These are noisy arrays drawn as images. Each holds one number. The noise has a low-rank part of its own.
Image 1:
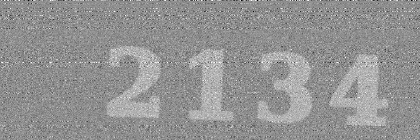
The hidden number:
2134
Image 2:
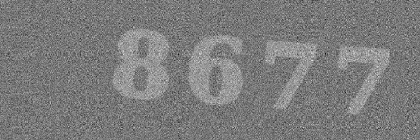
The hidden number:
8677
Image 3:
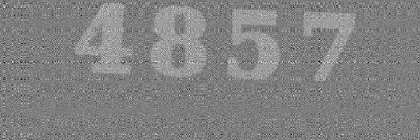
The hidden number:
4857
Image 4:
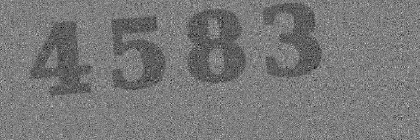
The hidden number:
4583
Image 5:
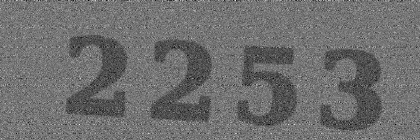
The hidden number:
2253
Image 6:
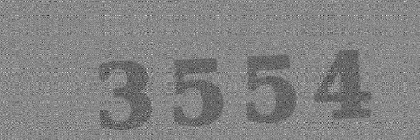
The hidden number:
3554
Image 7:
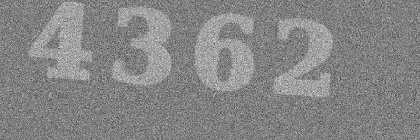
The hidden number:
4362
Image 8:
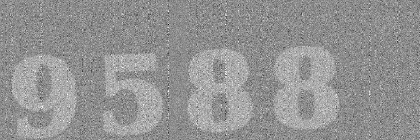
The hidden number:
9588
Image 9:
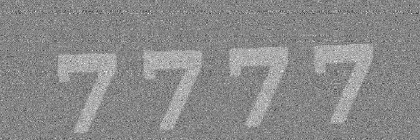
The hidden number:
7777
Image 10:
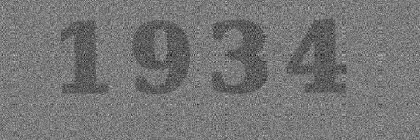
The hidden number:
1934
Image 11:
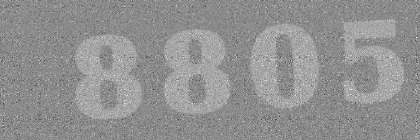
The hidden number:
8805
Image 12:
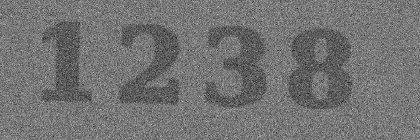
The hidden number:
1238
